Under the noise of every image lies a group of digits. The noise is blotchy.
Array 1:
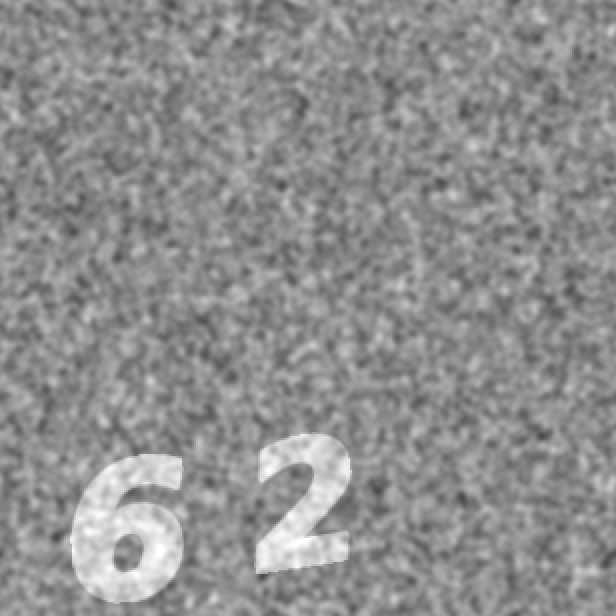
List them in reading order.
bottom left: 6; bottom middle: 2
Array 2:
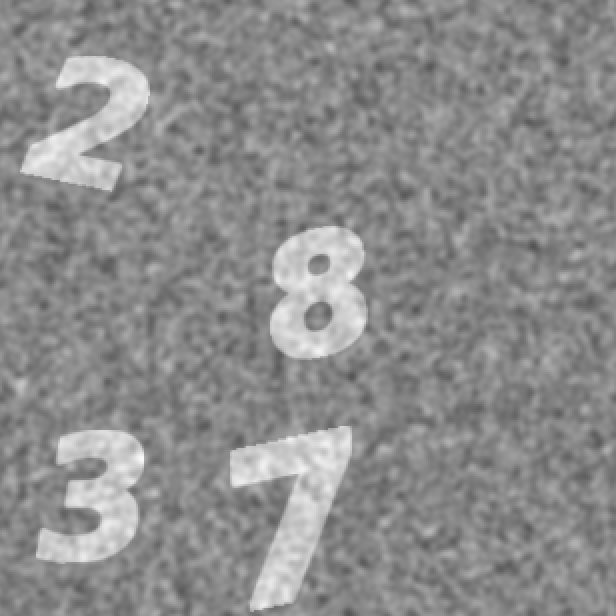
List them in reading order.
top left: 2; centre: 8; bottom left: 3; bottom middle: 7
